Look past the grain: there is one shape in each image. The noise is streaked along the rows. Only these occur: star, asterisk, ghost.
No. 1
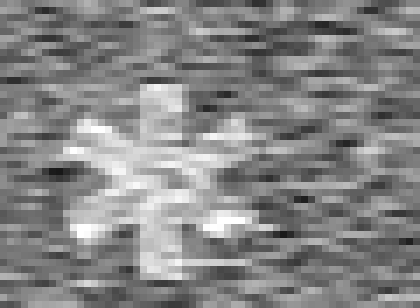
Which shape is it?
asterisk
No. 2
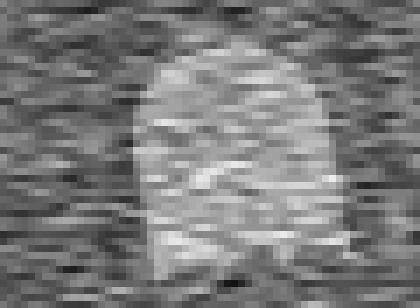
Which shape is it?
ghost
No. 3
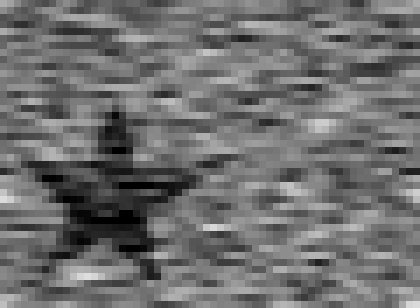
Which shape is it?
star
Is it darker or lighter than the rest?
darker
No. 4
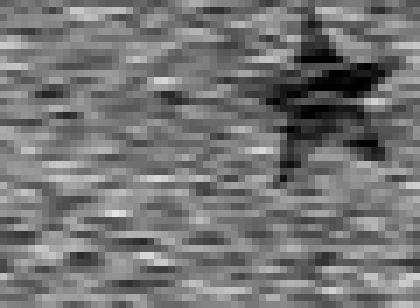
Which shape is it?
star
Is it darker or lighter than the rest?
darker
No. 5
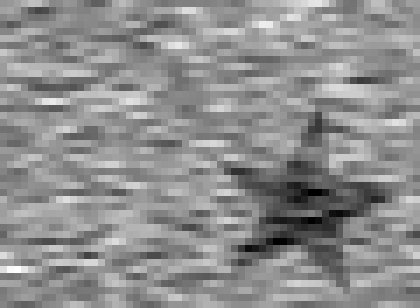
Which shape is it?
star
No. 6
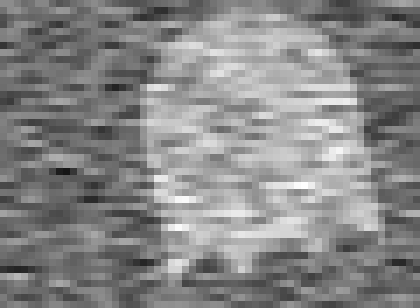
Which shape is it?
ghost
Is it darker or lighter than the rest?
lighter
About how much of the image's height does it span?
nearly all
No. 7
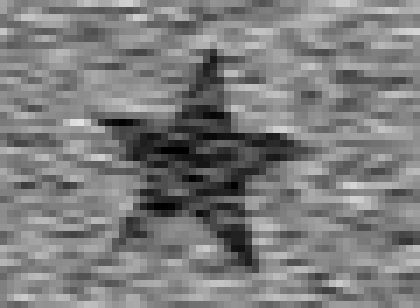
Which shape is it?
star
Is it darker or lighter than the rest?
darker
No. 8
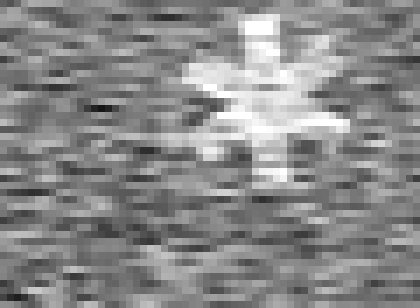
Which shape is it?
asterisk
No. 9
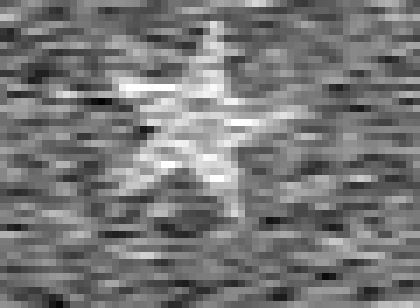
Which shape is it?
star
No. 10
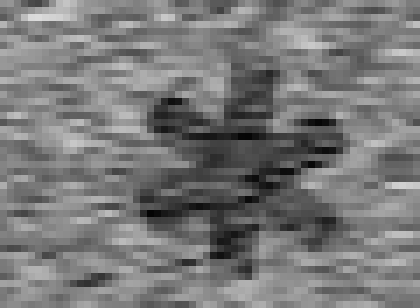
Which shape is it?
asterisk
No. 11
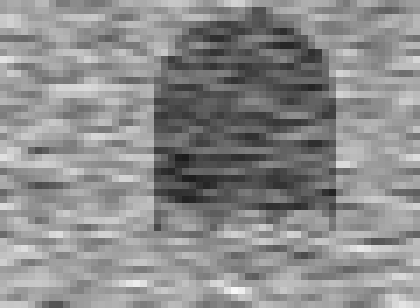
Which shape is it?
ghost
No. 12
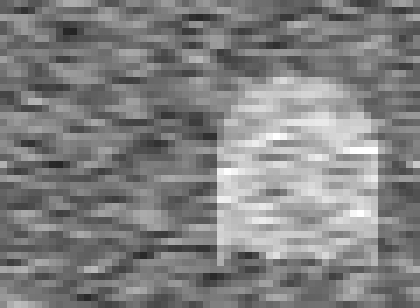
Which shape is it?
ghost
